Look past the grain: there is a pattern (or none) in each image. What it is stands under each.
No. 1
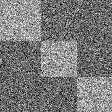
blocks along the diagonal
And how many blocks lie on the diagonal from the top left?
3
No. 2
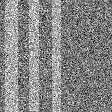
bands of columns
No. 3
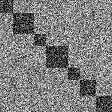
blocks along the diagonal
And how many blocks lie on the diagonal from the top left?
7
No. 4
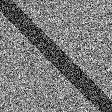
a diagonal band
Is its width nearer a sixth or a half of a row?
a sixth
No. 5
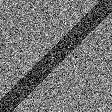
a diagonal band
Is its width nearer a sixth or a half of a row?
a sixth
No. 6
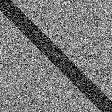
a diagonal band
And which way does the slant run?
top left to bottom right
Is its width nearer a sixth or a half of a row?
a sixth
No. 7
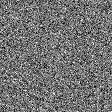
only noise
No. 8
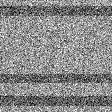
bands of rows
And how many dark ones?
3
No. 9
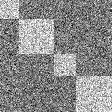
blocks along the diagonal
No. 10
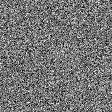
only noise
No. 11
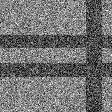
bands of rows crossing bands of columns
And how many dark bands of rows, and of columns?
2 and 1
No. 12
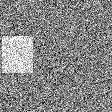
one block
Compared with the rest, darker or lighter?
lighter
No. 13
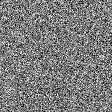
only noise
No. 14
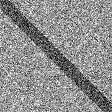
a diagonal band
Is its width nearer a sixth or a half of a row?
a sixth
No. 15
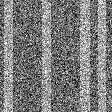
bands of columns
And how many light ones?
4
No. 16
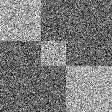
blocks along the diagonal
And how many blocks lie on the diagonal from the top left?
3
